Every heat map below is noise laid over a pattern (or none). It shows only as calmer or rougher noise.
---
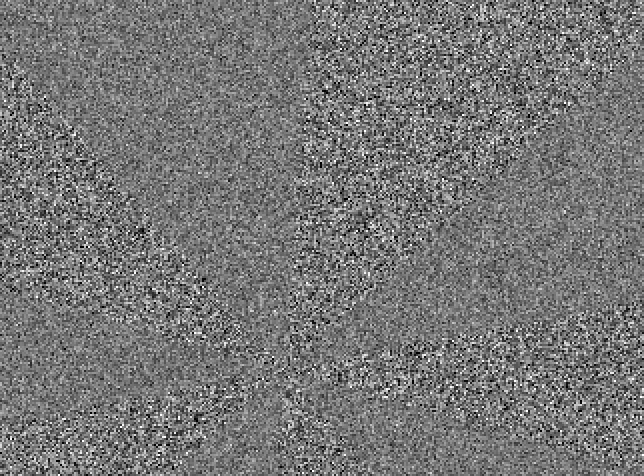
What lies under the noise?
spokes from one point
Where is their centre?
bottom middle
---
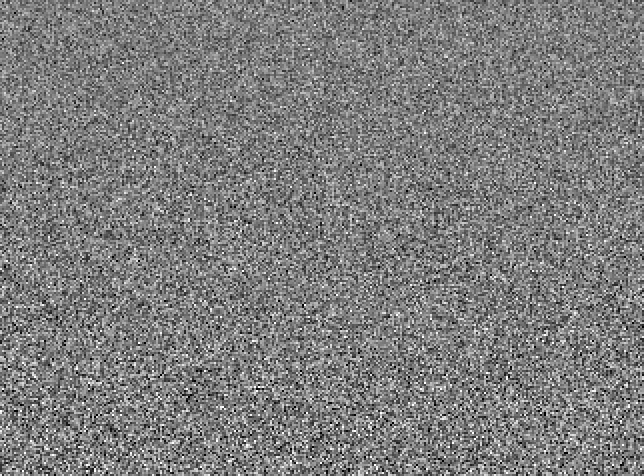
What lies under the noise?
a smooth slope
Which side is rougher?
bottom
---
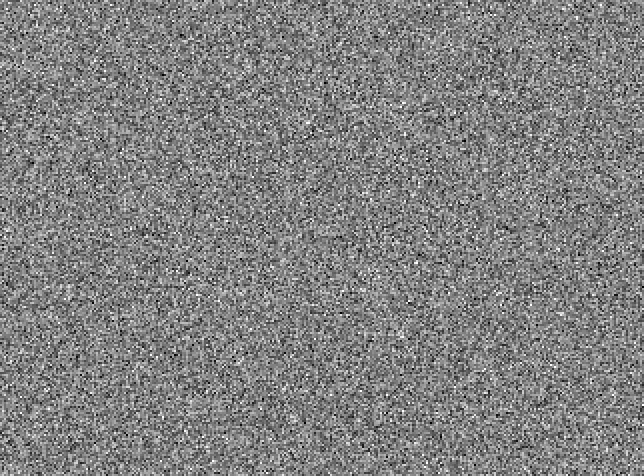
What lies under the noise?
only noise
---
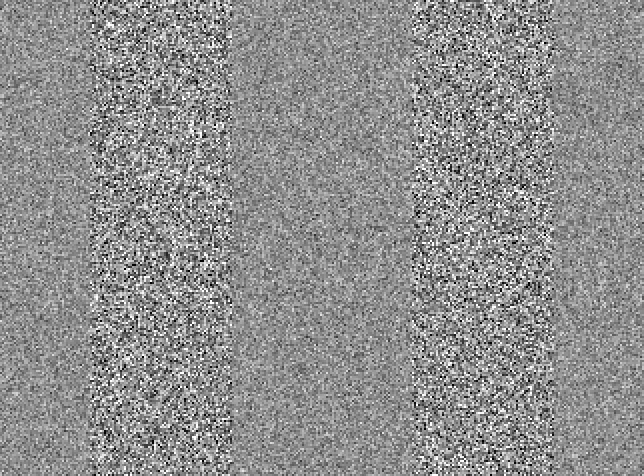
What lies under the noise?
vertical stripes
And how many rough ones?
2
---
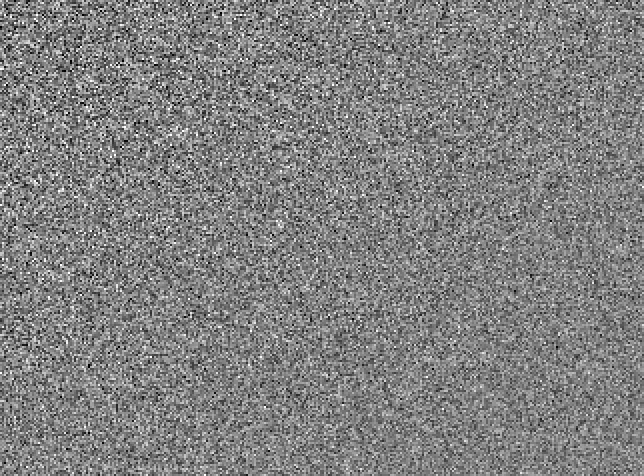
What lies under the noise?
a smooth slope
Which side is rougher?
top left
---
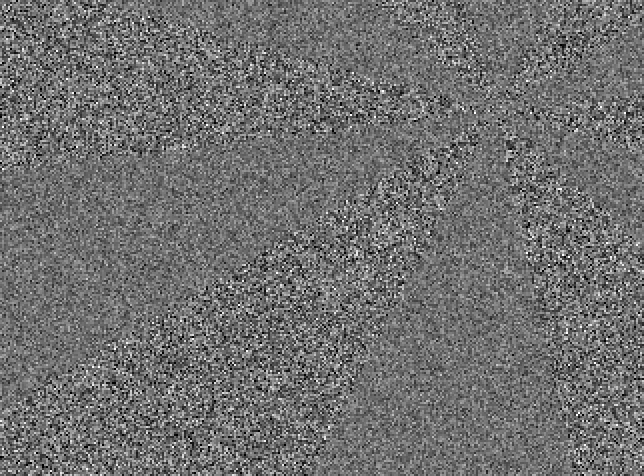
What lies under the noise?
spokes from one point
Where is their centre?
top right
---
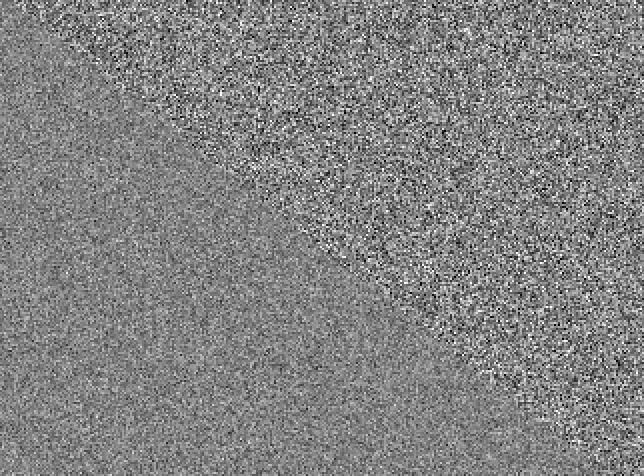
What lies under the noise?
a sharp edge
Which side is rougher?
top right
